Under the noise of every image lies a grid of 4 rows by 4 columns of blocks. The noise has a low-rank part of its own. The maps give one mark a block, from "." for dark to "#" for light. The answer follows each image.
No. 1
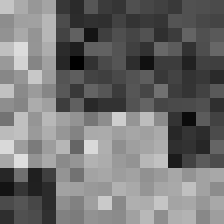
#...
#...
###.
.###
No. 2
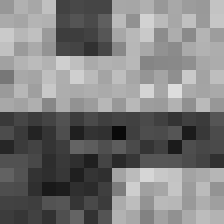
#.##
####
....
..##
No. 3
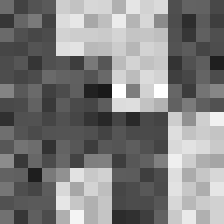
.##.
..#.
...#
.#.#
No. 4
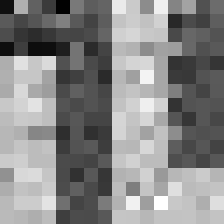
..#.
#.#.
#.#.
#.##
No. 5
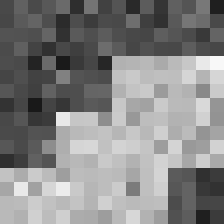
....
..##
.###
###.
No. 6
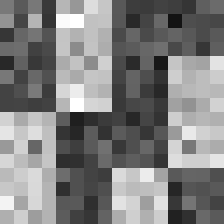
.#..
.#.#
#..#
#.#.
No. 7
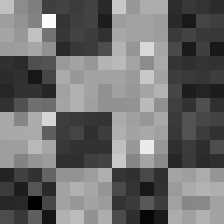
#.#.
.##.
#.#.
.#.#
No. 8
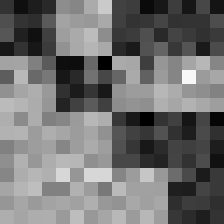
.#..
#.##
##..
###.
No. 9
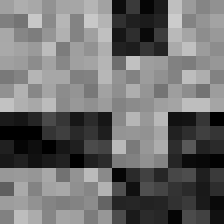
##.#
####
..#.
##..
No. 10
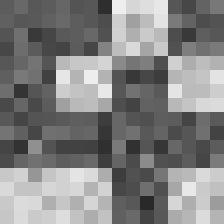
..#.
.#.#
....
##.#
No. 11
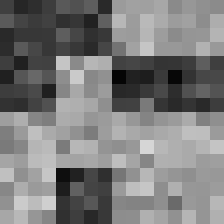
..##
.#..
####
#.##
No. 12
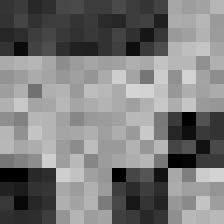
...#
####
###.
.#.#
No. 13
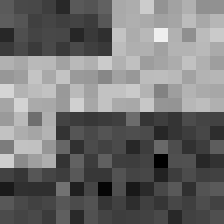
..##
####
#...
....
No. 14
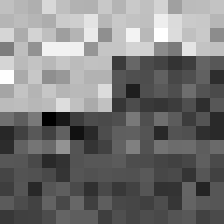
####
##..
....
....
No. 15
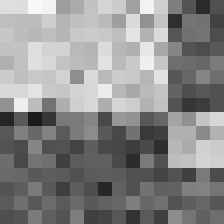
###.
###.
...#
....
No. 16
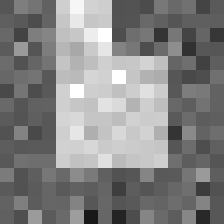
.#..
.##.
.##.
....
